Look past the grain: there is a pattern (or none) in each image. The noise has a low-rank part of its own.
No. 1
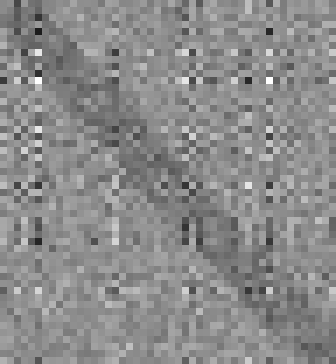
a diagonal band
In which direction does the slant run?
top left to bottom right
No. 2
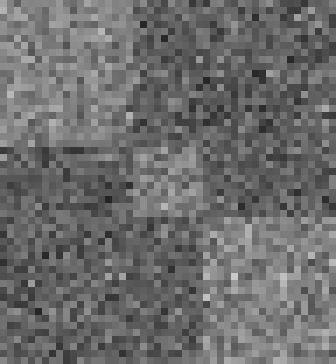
blocks along the diagonal
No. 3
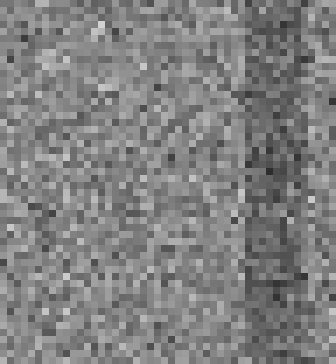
one band of columns
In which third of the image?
right
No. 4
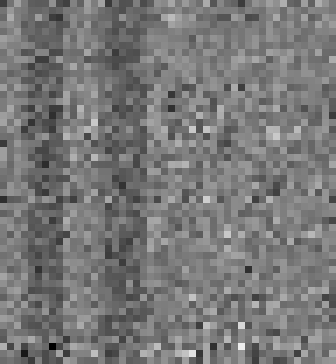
bands of columns
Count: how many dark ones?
2
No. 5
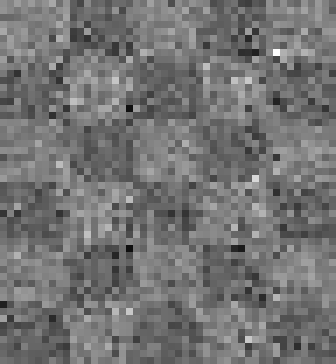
a checkerboard
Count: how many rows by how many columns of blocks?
6 by 5
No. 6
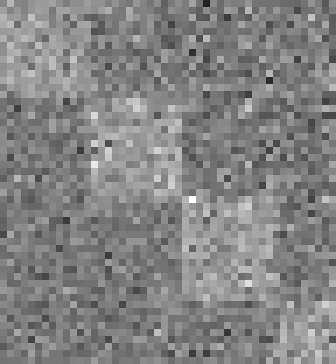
blocks along the diagonal
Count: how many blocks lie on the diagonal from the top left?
4
